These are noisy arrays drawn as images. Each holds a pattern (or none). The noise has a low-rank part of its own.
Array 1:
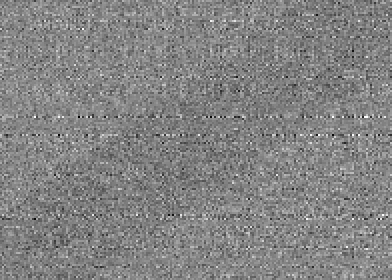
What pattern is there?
a diagonal band
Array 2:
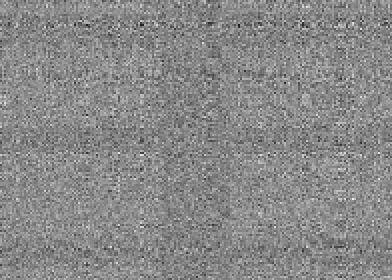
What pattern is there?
bands of rows crossing bands of columns
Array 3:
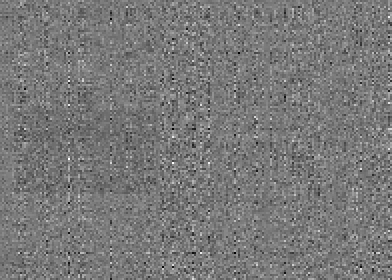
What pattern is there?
one block
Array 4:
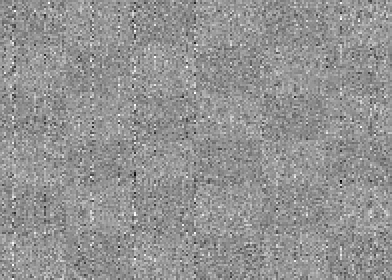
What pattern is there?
a checkerboard
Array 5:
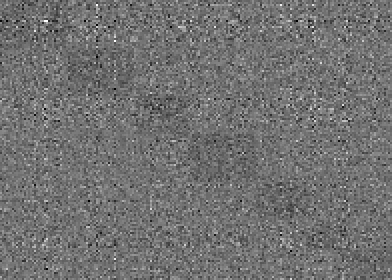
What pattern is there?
blocks along the diagonal
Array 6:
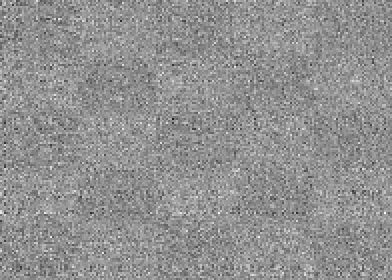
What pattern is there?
a checkerboard
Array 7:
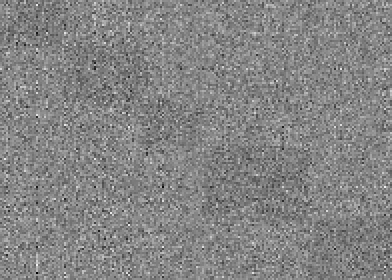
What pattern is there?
blocks along the diagonal
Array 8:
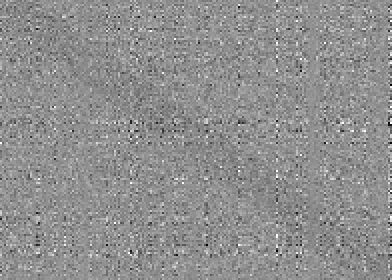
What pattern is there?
a diagonal band
